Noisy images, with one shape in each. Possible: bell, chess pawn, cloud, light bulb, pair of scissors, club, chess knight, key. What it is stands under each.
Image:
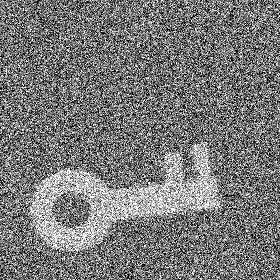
key
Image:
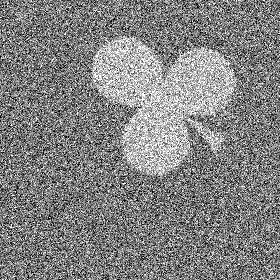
club
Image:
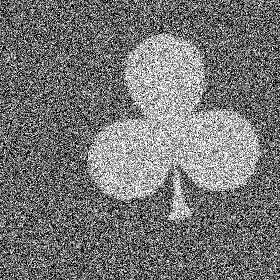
club
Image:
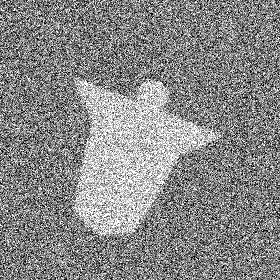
bell
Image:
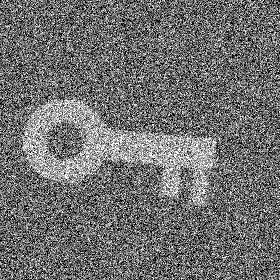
key
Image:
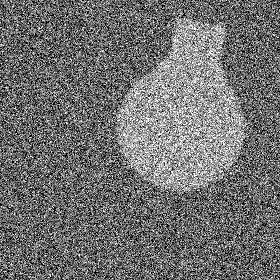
light bulb
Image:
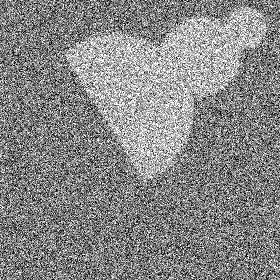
chess pawn
